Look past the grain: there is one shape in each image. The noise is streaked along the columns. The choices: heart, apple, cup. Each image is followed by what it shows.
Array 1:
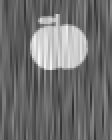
apple
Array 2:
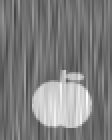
apple
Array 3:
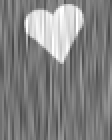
heart
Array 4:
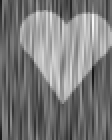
heart
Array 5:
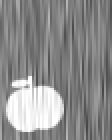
apple
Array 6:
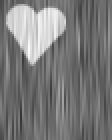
heart
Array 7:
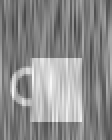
cup
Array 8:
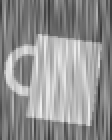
cup
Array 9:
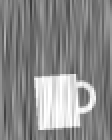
cup
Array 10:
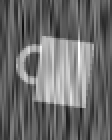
cup
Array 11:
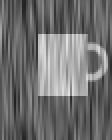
cup
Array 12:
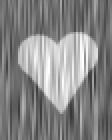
heart
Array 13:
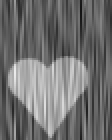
heart
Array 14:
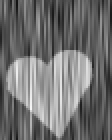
heart
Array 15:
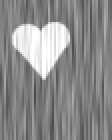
heart
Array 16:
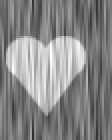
heart
